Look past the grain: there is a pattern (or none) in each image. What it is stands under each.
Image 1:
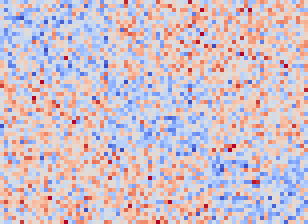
blocks along the diagonal
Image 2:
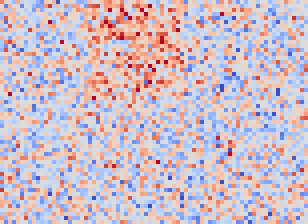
one block
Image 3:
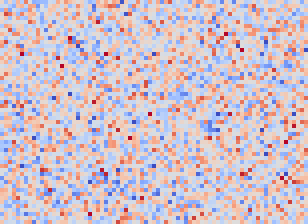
only noise
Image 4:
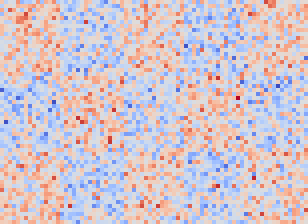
a checkerboard
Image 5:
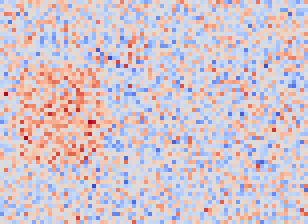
one block
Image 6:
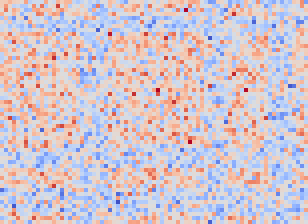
bands of rows crossing bands of columns
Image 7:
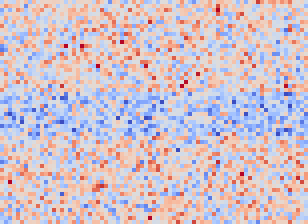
one band of rows
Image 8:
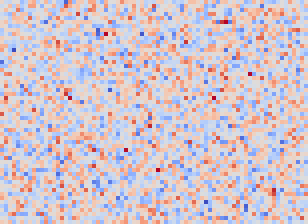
only noise
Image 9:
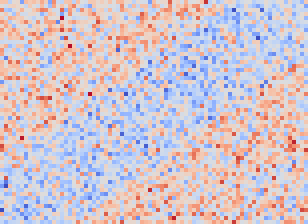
a diagonal band
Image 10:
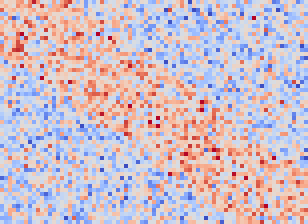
a diagonal band
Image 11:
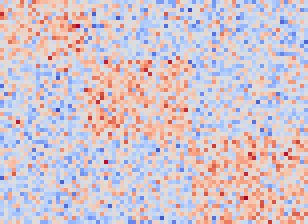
blocks along the diagonal
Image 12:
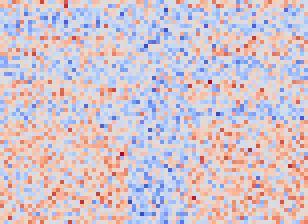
bands of rows crossing bands of columns
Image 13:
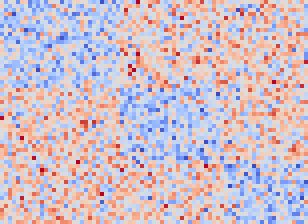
blocks along the diagonal
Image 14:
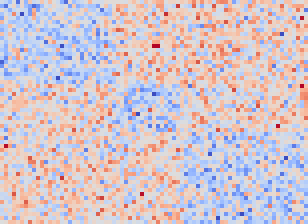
blocks along the diagonal
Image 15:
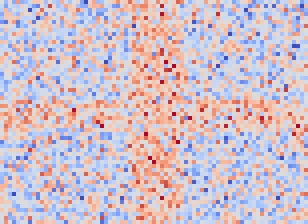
bands of rows crossing bands of columns
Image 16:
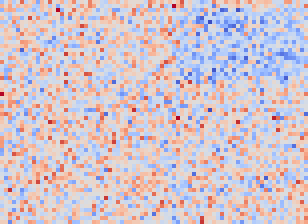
one block
